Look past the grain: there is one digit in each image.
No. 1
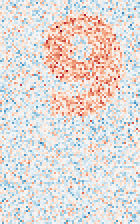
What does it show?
red 9
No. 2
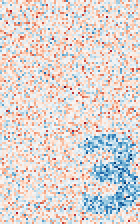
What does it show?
blue 3, bottom right
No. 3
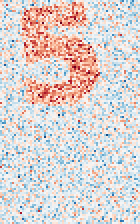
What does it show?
red 5
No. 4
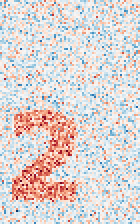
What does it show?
red 2
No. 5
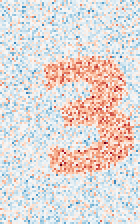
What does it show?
red 3
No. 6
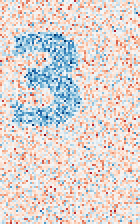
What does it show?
blue 3
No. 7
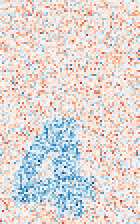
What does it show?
blue 4
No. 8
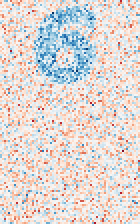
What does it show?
blue 6, top middle
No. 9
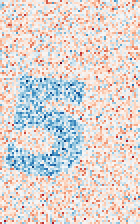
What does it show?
blue 5
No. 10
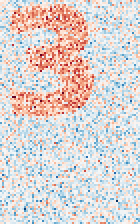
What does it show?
red 3
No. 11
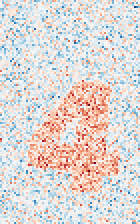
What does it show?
red 4
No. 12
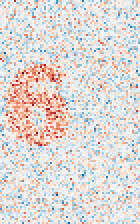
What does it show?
red 6
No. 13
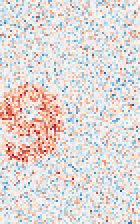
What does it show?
red 9, middle left
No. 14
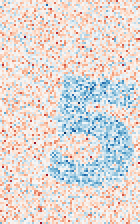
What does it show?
blue 5
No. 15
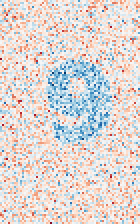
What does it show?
blue 9
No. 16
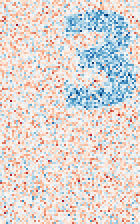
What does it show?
blue 3
